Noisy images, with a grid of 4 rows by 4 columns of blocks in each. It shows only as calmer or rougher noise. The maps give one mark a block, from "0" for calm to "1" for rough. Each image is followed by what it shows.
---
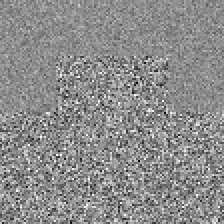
0 0 0 0
0 1 1 0
1 1 1 1
1 1 1 1
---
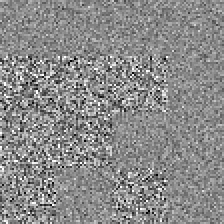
0 0 0 0
1 1 1 0
1 1 0 0
1 0 1 0
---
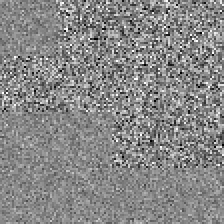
0 1 1 1
1 1 1 1
0 0 1 1
0 0 0 0
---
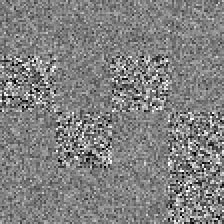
0 0 0 0
1 0 1 0
0 1 0 1
0 0 0 1
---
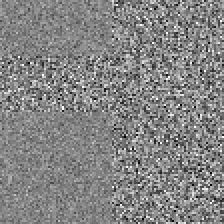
0 0 1 1
1 1 1 1
0 0 1 1
0 0 1 1
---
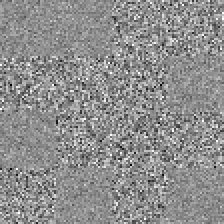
0 0 1 1
1 1 1 0
0 1 1 1
1 0 1 0
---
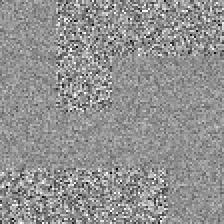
0 1 1 1
0 1 0 0
0 0 0 0
1 1 1 0
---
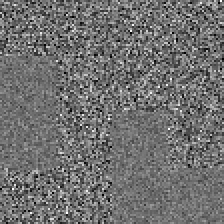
1 1 1 1
0 1 1 1
0 1 0 1
1 1 0 0
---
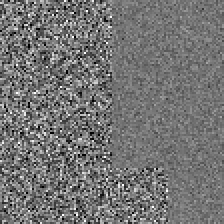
1 1 0 0
1 1 0 0
1 1 0 0
1 1 1 0
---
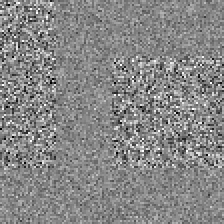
1 0 0 0
1 0 1 1
1 0 1 1
0 0 0 0
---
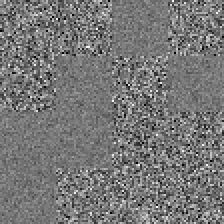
1 1 0 1
1 0 1 0
0 0 1 1
0 1 1 1
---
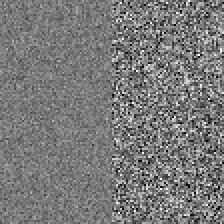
0 0 1 1
0 0 1 1
0 0 1 1
0 0 1 1
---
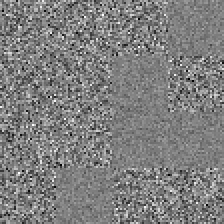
1 1 1 0
1 1 0 1
1 1 0 0
1 0 1 1
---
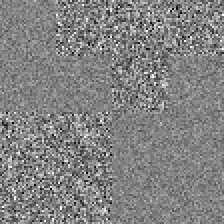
0 1 1 1
0 0 1 0
1 1 0 0
1 1 0 0
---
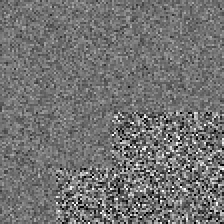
0 0 0 0
0 0 0 0
0 0 1 1
0 1 1 1
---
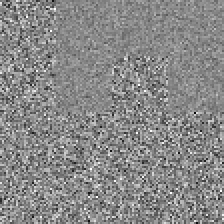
1 0 0 0
1 0 1 0
1 1 1 1
1 1 1 1
